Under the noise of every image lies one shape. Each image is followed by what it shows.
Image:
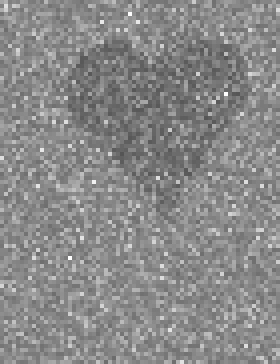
heart
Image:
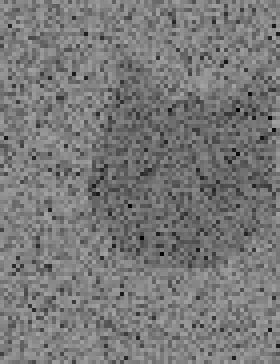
cat's head
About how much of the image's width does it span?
two thirds
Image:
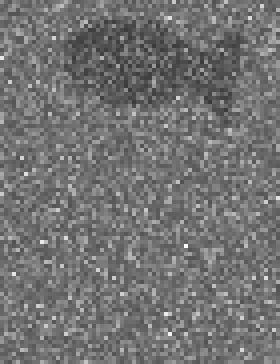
fish
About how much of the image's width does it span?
two thirds
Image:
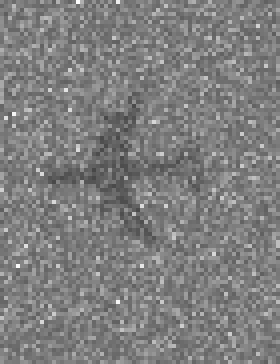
airplane
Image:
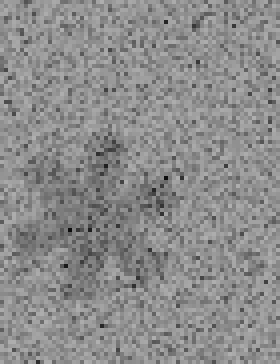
asterisk
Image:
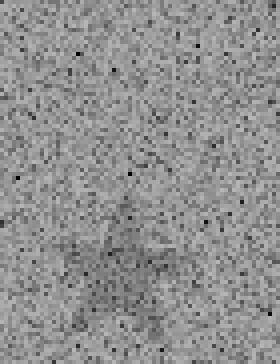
star
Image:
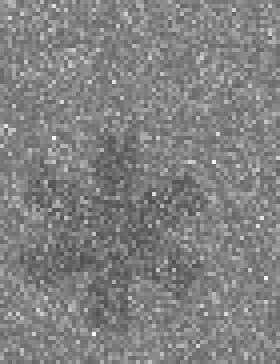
asterisk
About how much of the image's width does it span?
two thirds
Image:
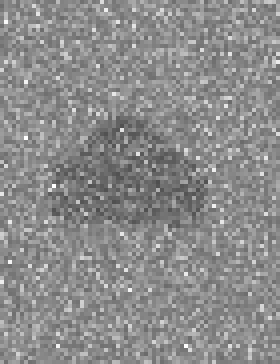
cloud
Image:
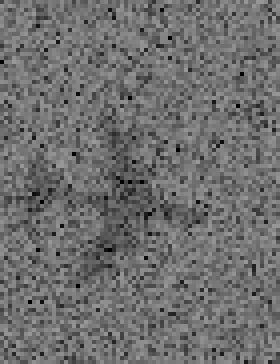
airplane
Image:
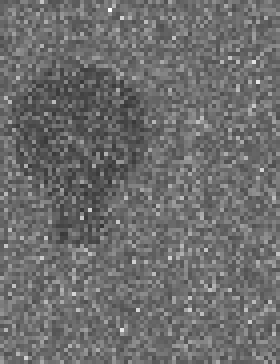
light bulb
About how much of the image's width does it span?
half
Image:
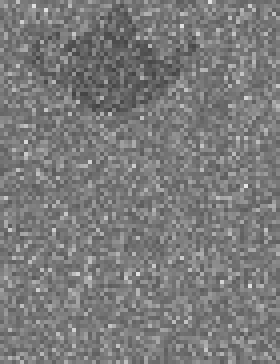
teapot
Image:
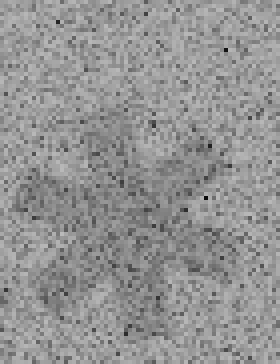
asterisk
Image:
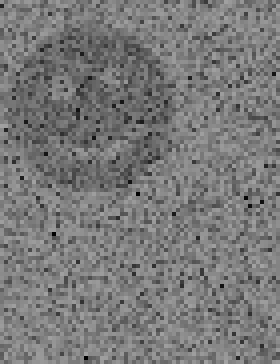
smiling face
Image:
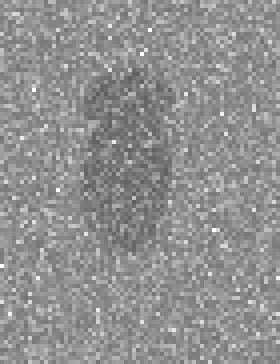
footprint
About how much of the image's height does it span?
half
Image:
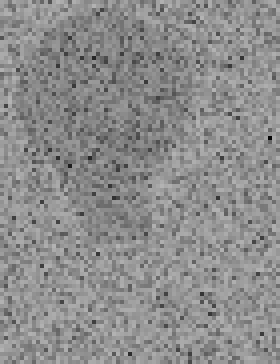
light bulb
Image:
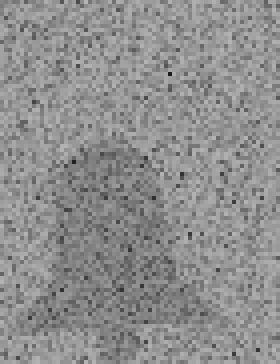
bell
